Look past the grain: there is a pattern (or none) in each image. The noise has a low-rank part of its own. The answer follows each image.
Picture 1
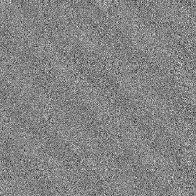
diagonal stripes
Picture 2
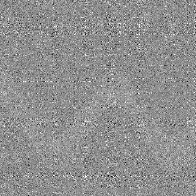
a wavy band
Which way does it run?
left to right
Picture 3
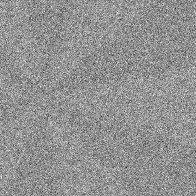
spokes from one point
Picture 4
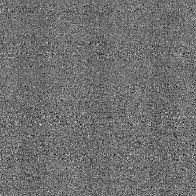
vertical stripes
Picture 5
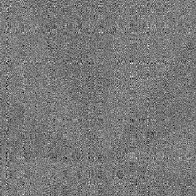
spokes from one point
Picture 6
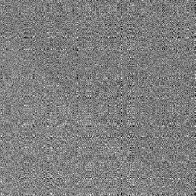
a sharp edge
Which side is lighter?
bottom left
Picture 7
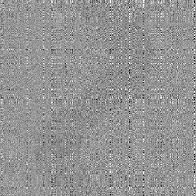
a wavy band
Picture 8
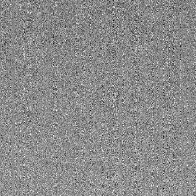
a smooth slope
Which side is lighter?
bottom
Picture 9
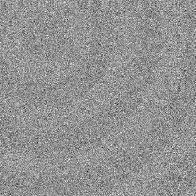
rings round one point
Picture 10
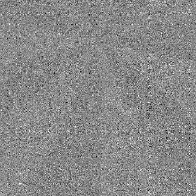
spokes from one point
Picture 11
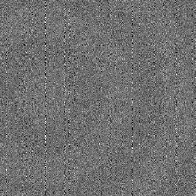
rings round one point
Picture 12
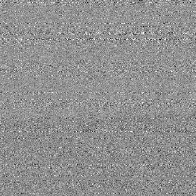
a sharp edge
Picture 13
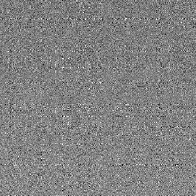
a smooth slope
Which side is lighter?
bottom
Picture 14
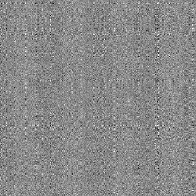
vertical stripes
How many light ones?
4
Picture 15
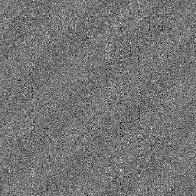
diagonal stripes
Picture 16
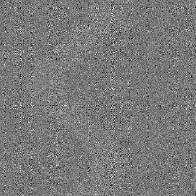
a wavy band
